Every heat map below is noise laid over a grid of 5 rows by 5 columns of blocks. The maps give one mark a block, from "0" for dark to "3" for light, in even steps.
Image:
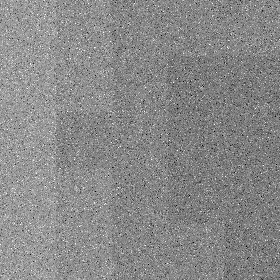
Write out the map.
3 2 1 1 1
3 2 1 0 0
3 1 1 0 0
3 2 1 0 0
3 2 1 1 0
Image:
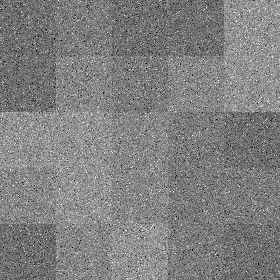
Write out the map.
0 1 0 0 3
0 2 1 2 3
3 3 2 1 0
2 3 2 1 1
0 2 3 1 0
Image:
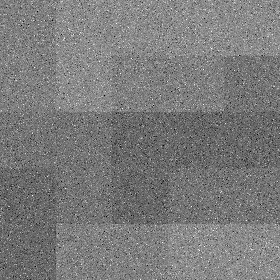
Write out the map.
2 3 3 3 3
2 3 2 2 1
1 1 0 0 0
0 1 0 1 1
0 2 2 3 3
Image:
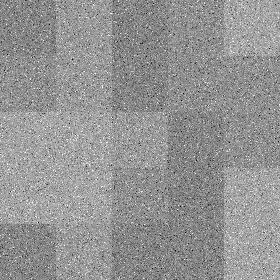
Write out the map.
0 2 0 1 3
1 2 0 1 1
3 3 2 0 1
3 3 1 0 3
0 2 0 0 3
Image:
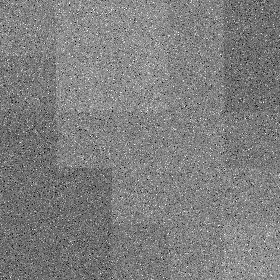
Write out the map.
2 3 3 2 0
1 3 3 2 0
0 2 2 2 1
0 0 2 2 2
0 0 1 2 3
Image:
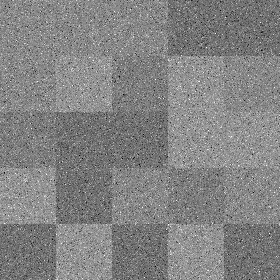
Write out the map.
2 2 2 0 0
2 3 1 3 2
1 0 0 3 3
3 0 2 1 2
0 3 0 3 0
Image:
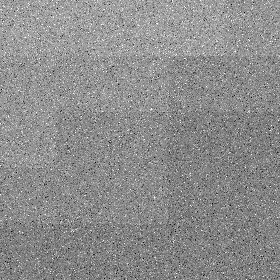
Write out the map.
3 3 3 3 2
2 2 2 1 1
2 1 1 0 0
1 1 1 0 0
0 0 0 0 0
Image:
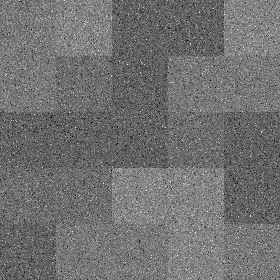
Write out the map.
2 3 0 0 3
2 1 0 2 2
0 0 0 1 0
1 1 3 3 0
0 2 2 3 2
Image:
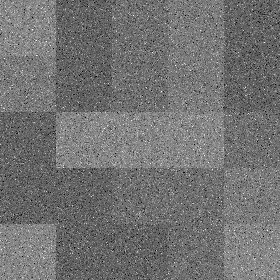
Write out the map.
3 0 1 2 0
2 0 1 2 0
0 3 3 3 1
0 0 1 1 2
3 0 0 1 3
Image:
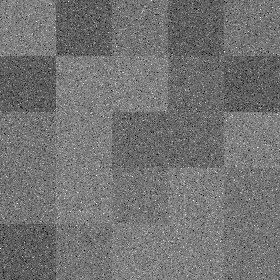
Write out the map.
3 0 2 0 2
0 3 3 1 0
2 3 1 1 3
2 3 2 3 2
0 2 3 3 2
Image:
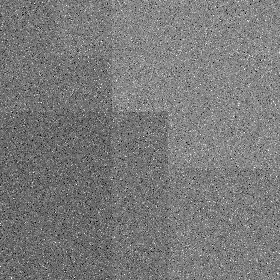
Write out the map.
1 2 3 3 3
1 1 3 3 3
0 0 1 3 3
0 0 1 2 2
0 0 1 2 2
